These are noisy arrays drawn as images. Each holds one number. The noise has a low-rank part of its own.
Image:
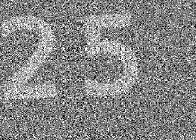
25
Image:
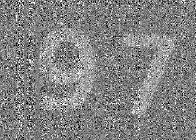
97
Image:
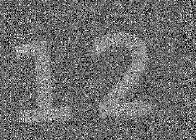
12
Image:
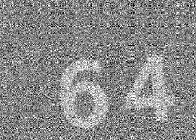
64
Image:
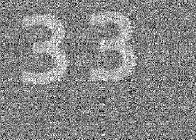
33
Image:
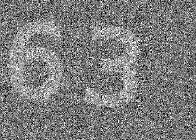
63
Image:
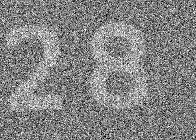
28
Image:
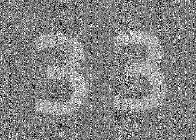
33
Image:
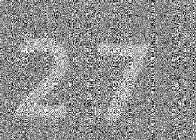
27
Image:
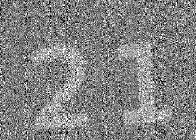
21
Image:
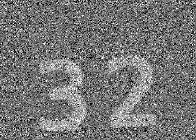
32
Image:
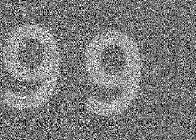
99
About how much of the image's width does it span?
two thirds
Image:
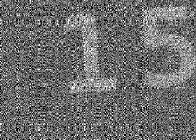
15
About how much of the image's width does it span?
two thirds
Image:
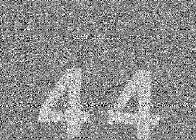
44
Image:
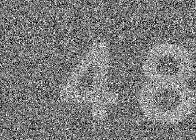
48
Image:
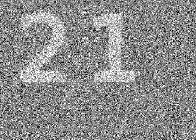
21
